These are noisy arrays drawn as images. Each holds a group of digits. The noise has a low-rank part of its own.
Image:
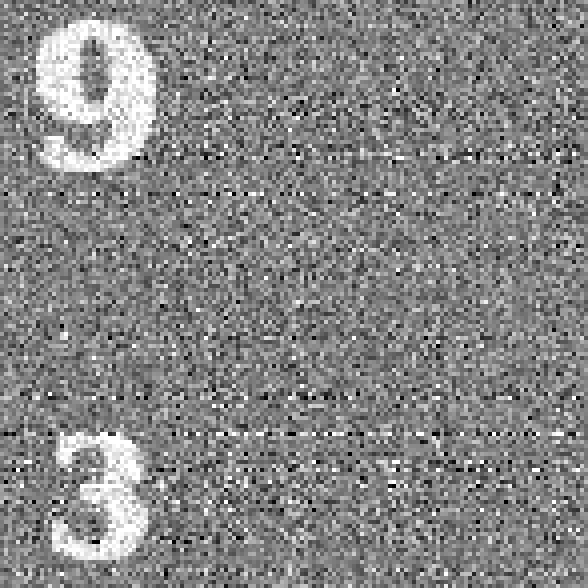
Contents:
top left: light 9; bottom left: light 3
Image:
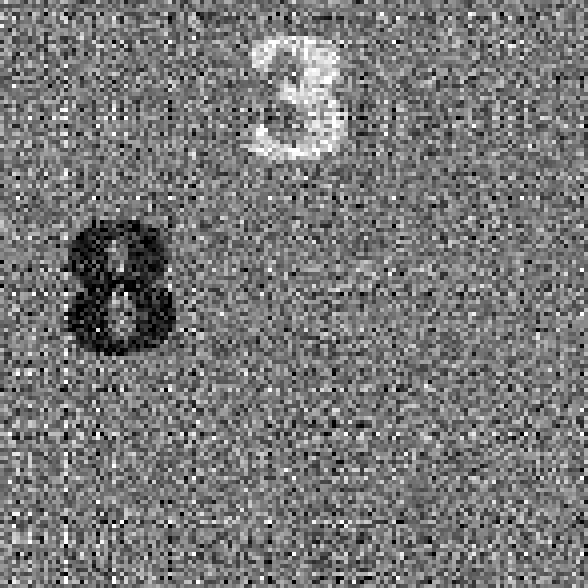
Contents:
top middle: light 3; middle left: dark 8
